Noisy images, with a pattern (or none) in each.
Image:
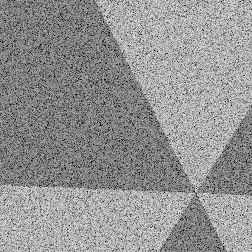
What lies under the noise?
spokes from one point
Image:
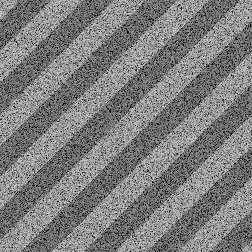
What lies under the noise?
diagonal stripes
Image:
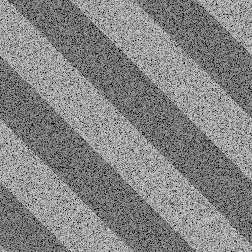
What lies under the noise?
diagonal stripes
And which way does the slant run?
top left to bottom right
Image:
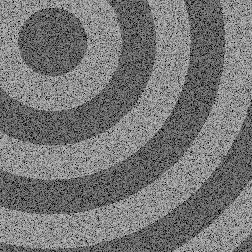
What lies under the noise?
rings round one point
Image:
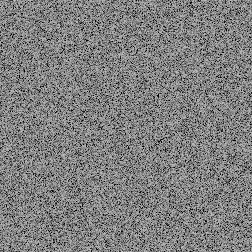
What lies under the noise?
only noise
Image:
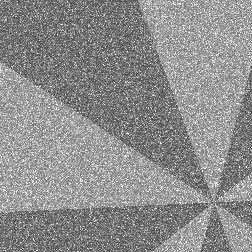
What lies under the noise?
spokes from one point
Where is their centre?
bottom right
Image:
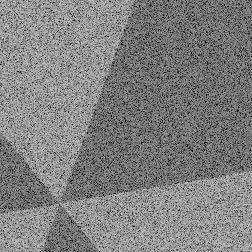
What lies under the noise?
spokes from one point
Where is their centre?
bottom left
